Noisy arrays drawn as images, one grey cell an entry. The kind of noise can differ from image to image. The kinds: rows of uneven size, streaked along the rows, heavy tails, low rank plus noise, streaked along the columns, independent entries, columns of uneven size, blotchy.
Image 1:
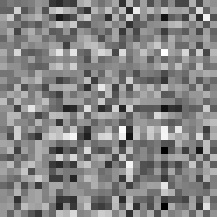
low rank plus noise
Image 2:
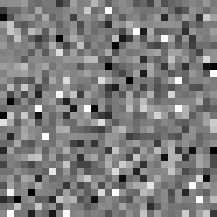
heavy tails
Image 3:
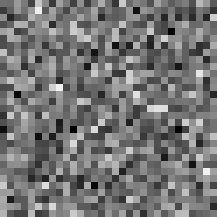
independent entries
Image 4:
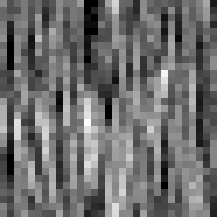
streaked along the columns
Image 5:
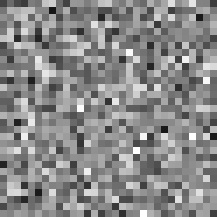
independent entries
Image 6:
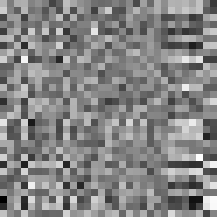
low rank plus noise
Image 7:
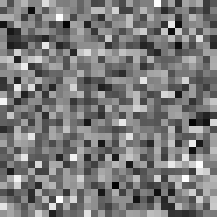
independent entries
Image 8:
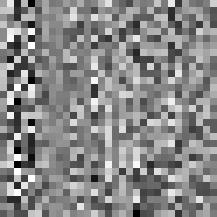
columns of uneven size
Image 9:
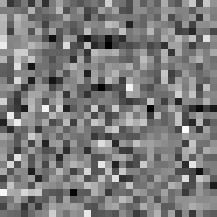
low rank plus noise
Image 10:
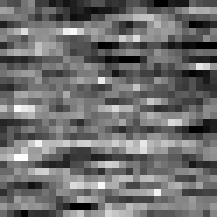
streaked along the rows
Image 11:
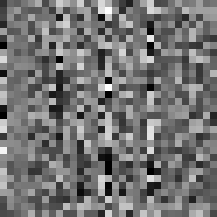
columns of uneven size
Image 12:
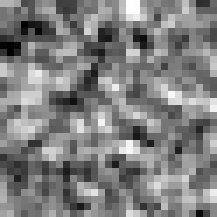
blotchy
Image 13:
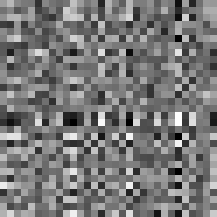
low rank plus noise
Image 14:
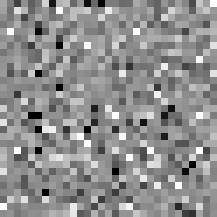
heavy tails
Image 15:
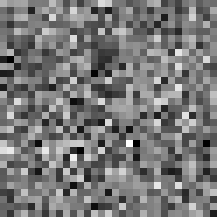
low rank plus noise
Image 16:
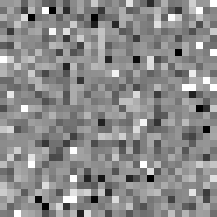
heavy tails
